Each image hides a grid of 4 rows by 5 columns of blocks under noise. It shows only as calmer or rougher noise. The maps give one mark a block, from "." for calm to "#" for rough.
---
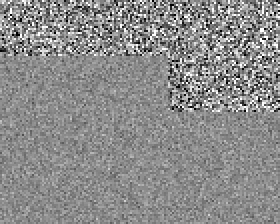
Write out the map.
# # # # #
. . . # #
. . . . .
. . . . .
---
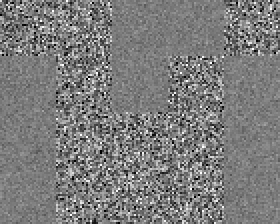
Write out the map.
# # . . #
. # . # .
. # # # .
. # # # .
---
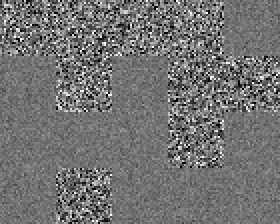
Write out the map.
# # # # .
. # . # #
. . . # .
. # . . .
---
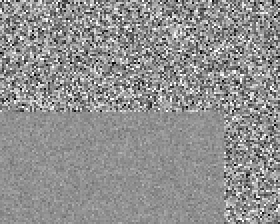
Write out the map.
# # # # #
# # # # #
. . . . #
. . . . #
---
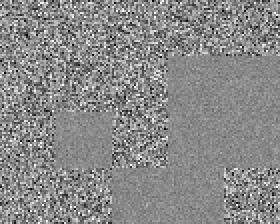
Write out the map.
# # # # #
# # # . .
# . # . .
# # . . #
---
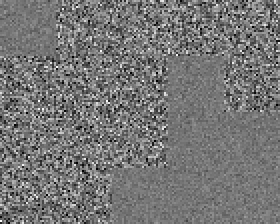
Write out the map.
. # # # #
# # # . #
# # # . .
# # . . .
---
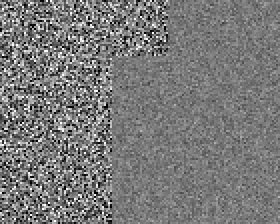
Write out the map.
# # # . .
# # . . .
# # . . .
# # . . .
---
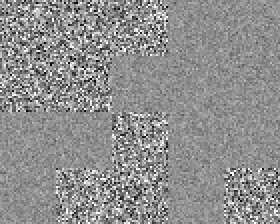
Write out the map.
# # # . .
# # . . .
. . # . .
. # # . #
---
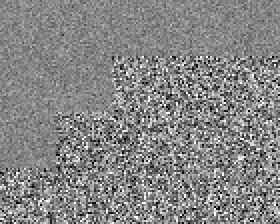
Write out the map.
. . . . .
. . # # #
. # # # #
# # # # #
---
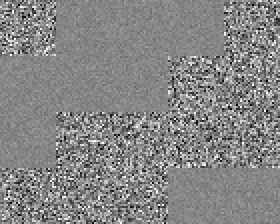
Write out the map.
# . . . #
. . . # #
. # # # #
# # # . .
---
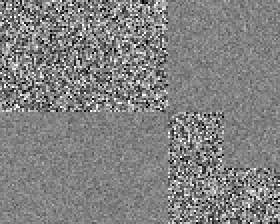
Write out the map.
# # # . .
# # # . .
. . . # .
. . . # #
